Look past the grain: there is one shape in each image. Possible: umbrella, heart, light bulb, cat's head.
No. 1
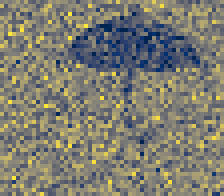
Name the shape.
umbrella
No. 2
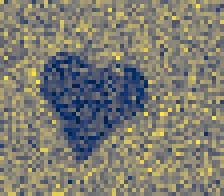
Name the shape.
heart
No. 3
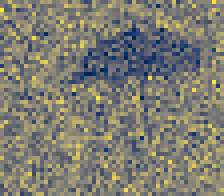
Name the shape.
umbrella
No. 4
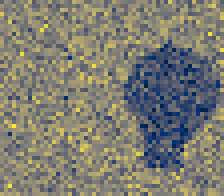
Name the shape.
light bulb
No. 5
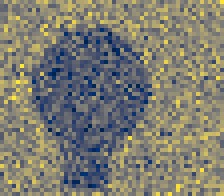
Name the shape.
light bulb
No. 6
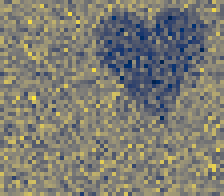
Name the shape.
heart
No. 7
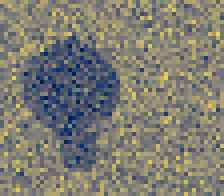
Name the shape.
light bulb
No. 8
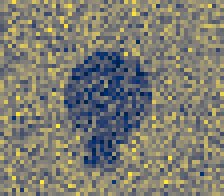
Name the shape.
light bulb
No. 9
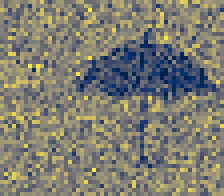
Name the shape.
umbrella
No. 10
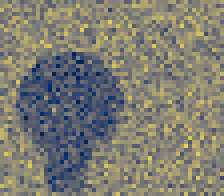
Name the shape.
light bulb
